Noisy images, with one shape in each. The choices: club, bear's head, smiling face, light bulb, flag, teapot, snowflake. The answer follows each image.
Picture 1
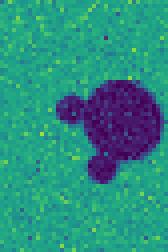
bear's head
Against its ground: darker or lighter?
darker
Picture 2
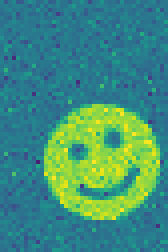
smiling face
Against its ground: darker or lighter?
lighter
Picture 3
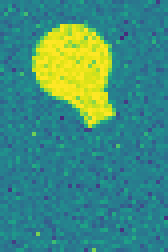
light bulb
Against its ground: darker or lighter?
lighter
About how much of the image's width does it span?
half
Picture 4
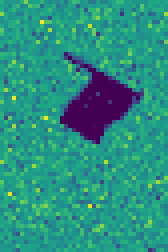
flag
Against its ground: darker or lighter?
darker
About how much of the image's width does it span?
half
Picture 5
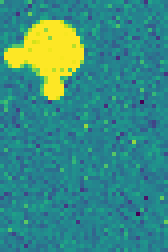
bear's head
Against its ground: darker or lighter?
lighter
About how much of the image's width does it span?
half
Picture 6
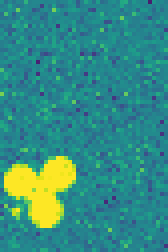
club
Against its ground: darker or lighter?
lighter
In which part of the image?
bottom left
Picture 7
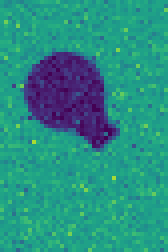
light bulb
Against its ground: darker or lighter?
darker
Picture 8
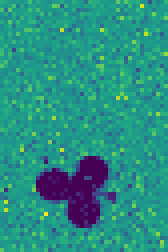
club
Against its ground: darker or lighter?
darker
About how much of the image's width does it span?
half
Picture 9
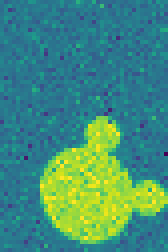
bear's head
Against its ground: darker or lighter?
lighter
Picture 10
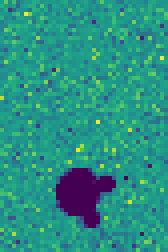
bear's head
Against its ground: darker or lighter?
darker
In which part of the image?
bottom middle
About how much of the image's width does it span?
a third
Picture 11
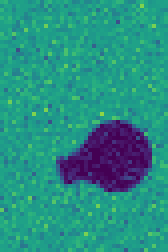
light bulb
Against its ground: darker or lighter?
darker
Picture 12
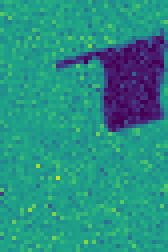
flag
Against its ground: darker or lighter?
darker
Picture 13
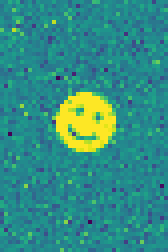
smiling face
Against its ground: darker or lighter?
lighter
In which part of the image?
centre
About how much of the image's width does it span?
a third
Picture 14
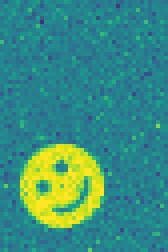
smiling face
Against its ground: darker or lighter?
lighter
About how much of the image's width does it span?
half
